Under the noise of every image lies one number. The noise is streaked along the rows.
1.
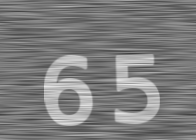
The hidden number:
65
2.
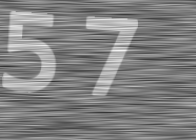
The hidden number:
57
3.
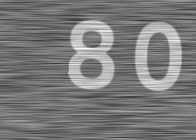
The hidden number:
80
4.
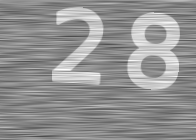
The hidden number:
28
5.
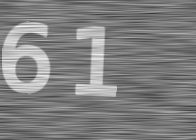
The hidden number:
61
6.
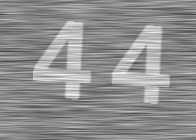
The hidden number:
44
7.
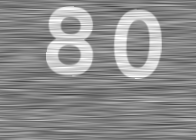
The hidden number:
80
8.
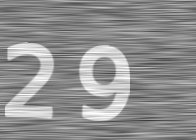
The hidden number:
29
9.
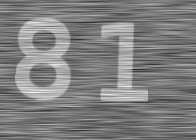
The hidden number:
81
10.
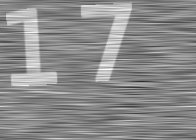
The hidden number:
17
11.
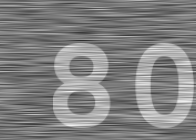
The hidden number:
80
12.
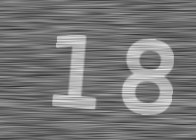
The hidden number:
18
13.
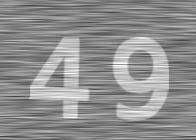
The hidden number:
49
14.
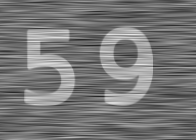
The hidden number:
59
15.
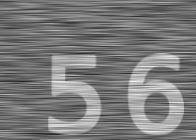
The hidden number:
56
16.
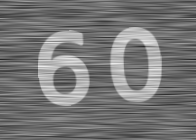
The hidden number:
60
